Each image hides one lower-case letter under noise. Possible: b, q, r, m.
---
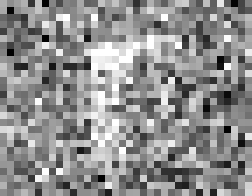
r
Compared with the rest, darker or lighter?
lighter
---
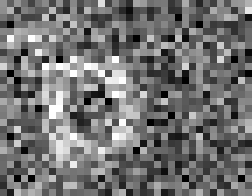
b
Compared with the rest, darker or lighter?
lighter
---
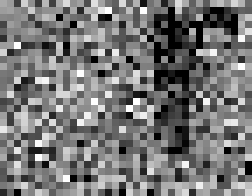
r
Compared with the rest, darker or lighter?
darker
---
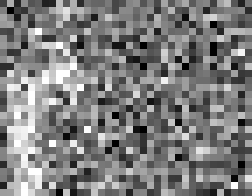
r
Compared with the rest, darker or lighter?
lighter
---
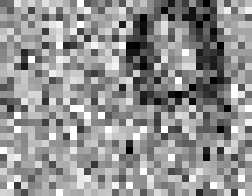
q
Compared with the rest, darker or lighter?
darker
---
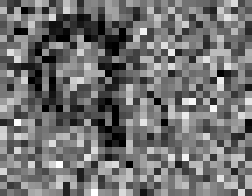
q
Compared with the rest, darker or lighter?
darker
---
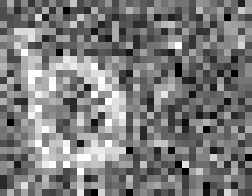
b
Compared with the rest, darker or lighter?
lighter
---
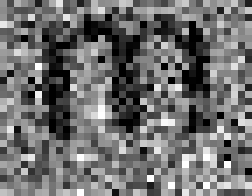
m
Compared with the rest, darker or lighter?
darker
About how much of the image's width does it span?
two thirds
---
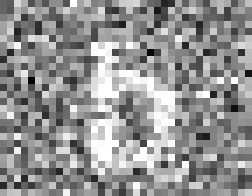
b
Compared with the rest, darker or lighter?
lighter
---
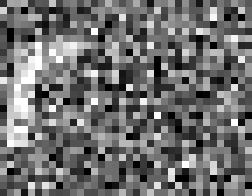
r
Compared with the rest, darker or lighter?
lighter
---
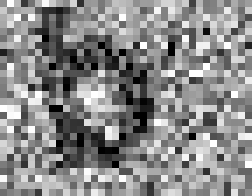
b
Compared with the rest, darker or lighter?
darker
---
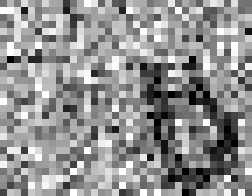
b
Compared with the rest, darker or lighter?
darker
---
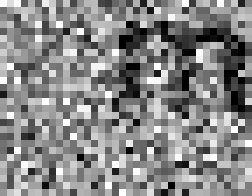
m
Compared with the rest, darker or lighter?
darker
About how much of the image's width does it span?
half
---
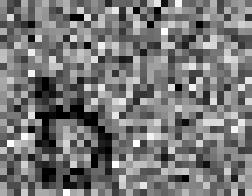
b
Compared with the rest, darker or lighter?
darker
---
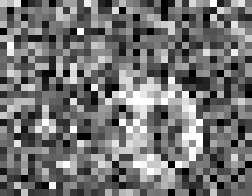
b
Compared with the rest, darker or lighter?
lighter
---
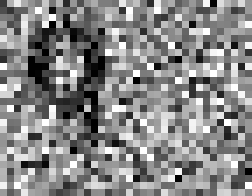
q
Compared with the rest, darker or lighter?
darker
